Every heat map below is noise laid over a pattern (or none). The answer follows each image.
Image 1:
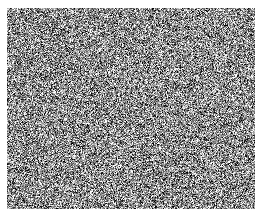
only noise
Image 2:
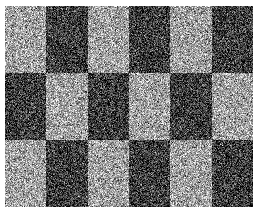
a checkerboard
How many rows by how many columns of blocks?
3 by 6
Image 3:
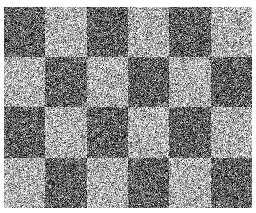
a checkerboard
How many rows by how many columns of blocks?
4 by 6
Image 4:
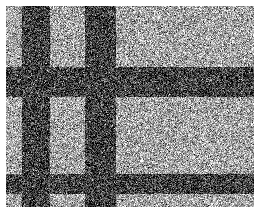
bands of rows crossing bands of columns
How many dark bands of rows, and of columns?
2 and 2
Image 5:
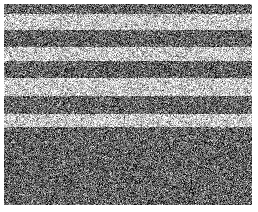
bands of rows
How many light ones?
4
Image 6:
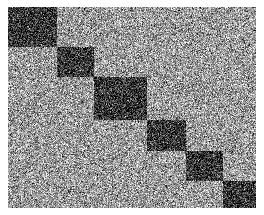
blocks along the diagonal
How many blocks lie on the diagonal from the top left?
6
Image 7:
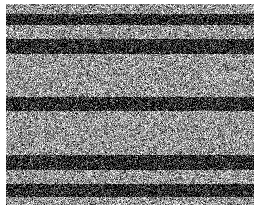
bands of rows
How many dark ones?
5
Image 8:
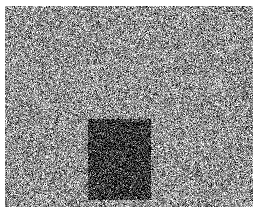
one block
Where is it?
bottom middle
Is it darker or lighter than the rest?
darker
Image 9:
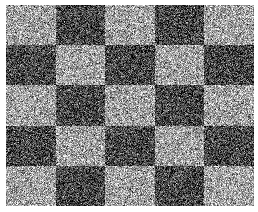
a checkerboard
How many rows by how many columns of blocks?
5 by 5
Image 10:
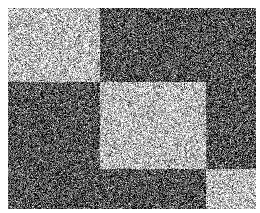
blocks along the diagonal
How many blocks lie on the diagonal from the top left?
3
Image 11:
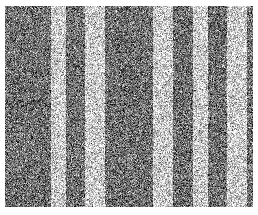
bands of columns
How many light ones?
5
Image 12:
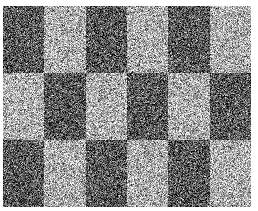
a checkerboard
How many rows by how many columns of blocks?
3 by 6
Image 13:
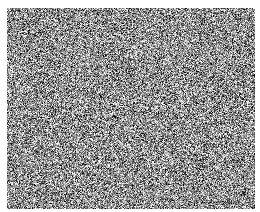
only noise
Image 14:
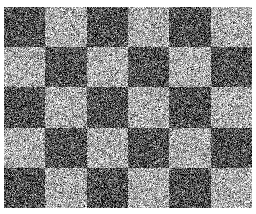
a checkerboard
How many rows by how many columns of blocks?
5 by 6
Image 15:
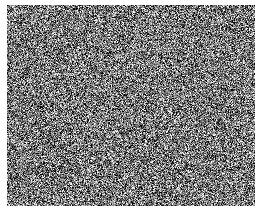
only noise
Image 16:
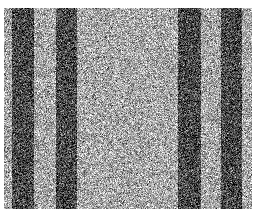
bands of columns
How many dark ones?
4
